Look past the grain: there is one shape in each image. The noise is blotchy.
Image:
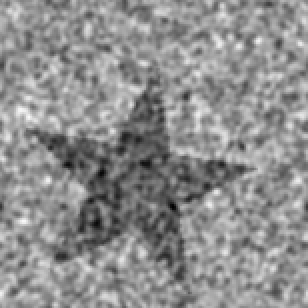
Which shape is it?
star
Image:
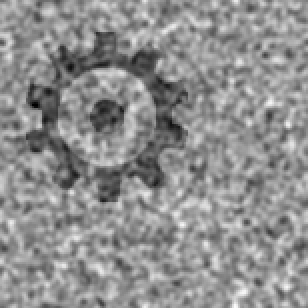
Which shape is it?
gear
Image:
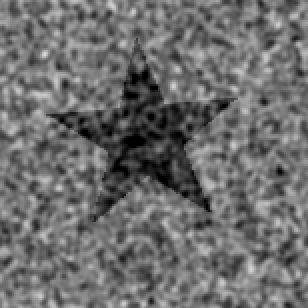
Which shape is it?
star
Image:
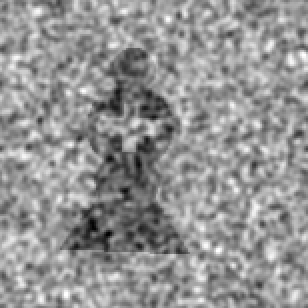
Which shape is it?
chess bishop
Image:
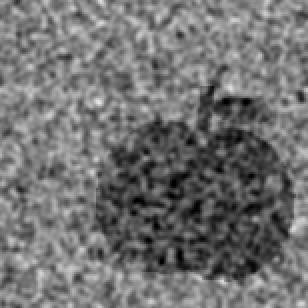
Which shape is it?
apple
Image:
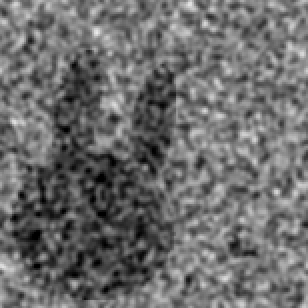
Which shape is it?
rabbit's head
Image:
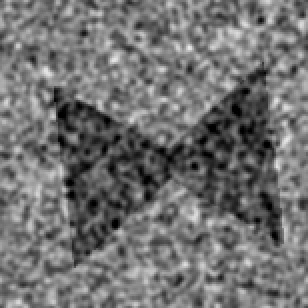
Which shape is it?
bow tie
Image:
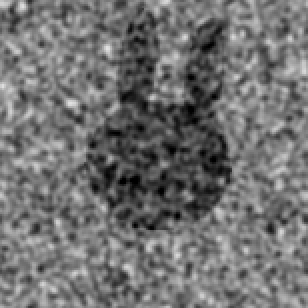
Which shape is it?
rabbit's head
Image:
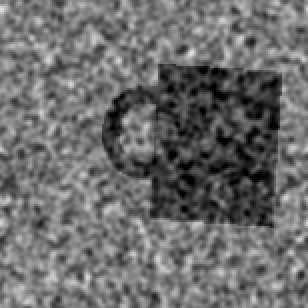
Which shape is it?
cup
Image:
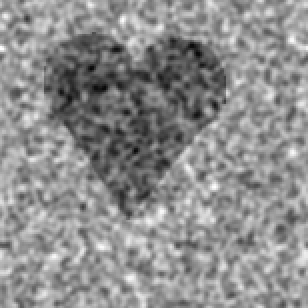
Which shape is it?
heart
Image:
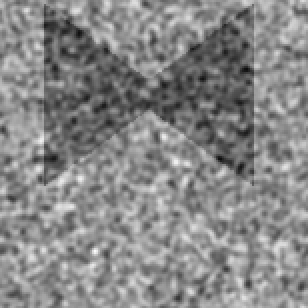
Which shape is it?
bow tie
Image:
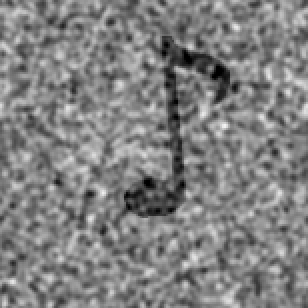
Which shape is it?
musical note
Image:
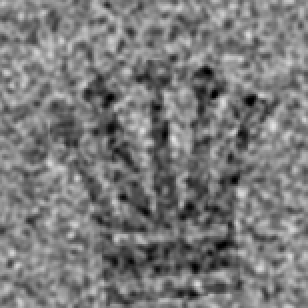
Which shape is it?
chess queen
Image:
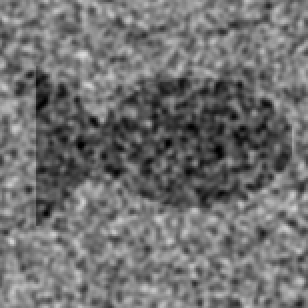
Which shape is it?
fish
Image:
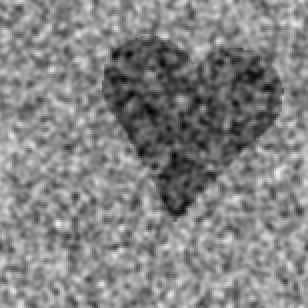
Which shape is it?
heart
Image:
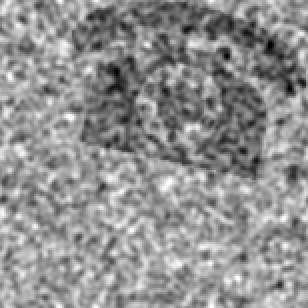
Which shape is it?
telephone
